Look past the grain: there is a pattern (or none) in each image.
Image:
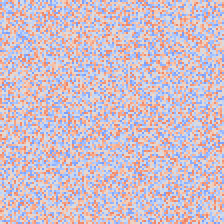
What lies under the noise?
only noise
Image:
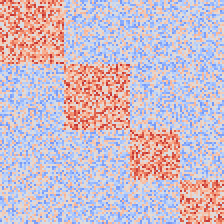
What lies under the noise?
blocks along the diagonal
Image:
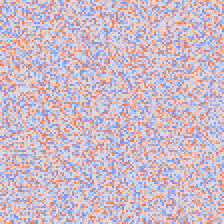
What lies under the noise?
only noise
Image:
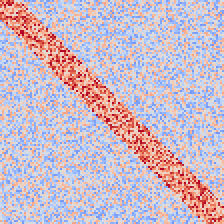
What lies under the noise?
a diagonal band
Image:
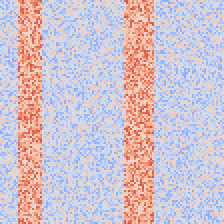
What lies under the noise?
bands of columns
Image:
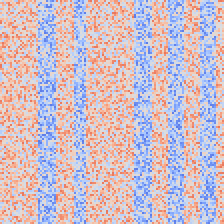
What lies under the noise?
bands of columns
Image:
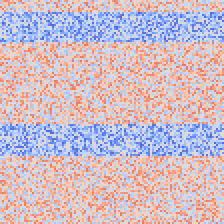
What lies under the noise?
bands of rows
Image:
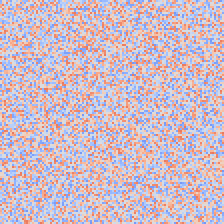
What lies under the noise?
only noise
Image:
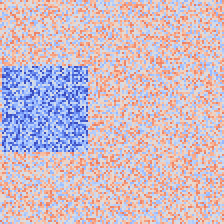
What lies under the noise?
one block
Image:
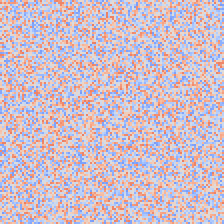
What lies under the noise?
only noise
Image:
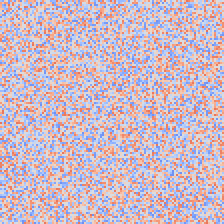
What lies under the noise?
only noise
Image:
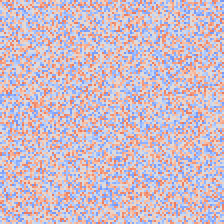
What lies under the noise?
only noise
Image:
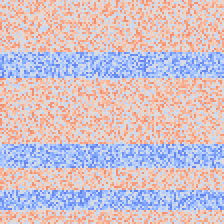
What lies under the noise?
bands of rows
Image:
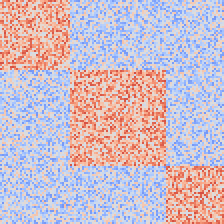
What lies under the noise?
blocks along the diagonal
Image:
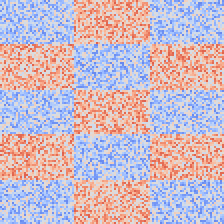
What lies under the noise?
a checkerboard
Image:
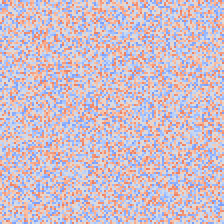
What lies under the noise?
only noise
